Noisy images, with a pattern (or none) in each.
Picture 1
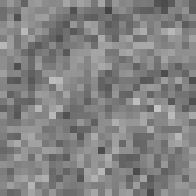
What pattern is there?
rings round one point
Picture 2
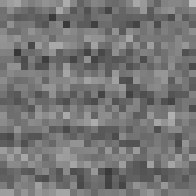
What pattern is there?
horizontal stripes
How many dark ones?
5
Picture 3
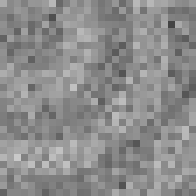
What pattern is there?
rings round one point
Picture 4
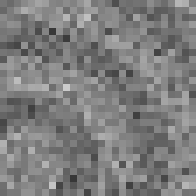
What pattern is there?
rings round one point
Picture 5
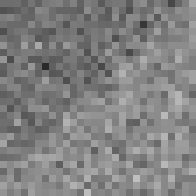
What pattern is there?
a sharp edge
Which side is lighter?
bottom right
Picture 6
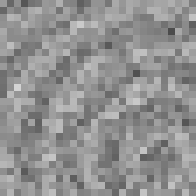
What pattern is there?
rings round one point
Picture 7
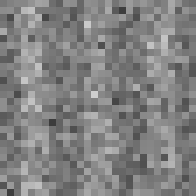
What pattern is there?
vertical stripes
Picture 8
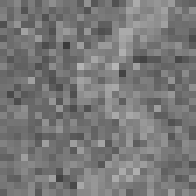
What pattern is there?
a wavy band
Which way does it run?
top to bottom
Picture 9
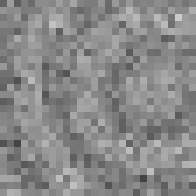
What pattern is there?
rings round one point
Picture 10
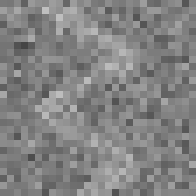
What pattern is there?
a wavy band
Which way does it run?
top to bottom
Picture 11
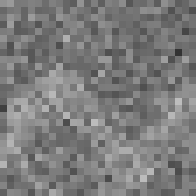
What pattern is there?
a wavy band
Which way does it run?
left to right
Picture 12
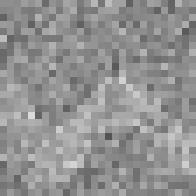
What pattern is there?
a wavy band
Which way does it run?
left to right
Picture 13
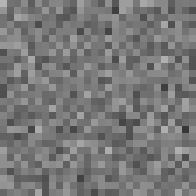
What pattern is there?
only noise
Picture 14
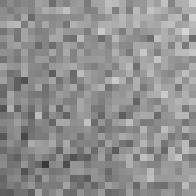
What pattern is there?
a smooth slope
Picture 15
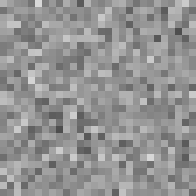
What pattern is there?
only noise
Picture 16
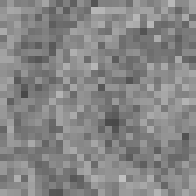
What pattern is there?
rings round one point
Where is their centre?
middle right
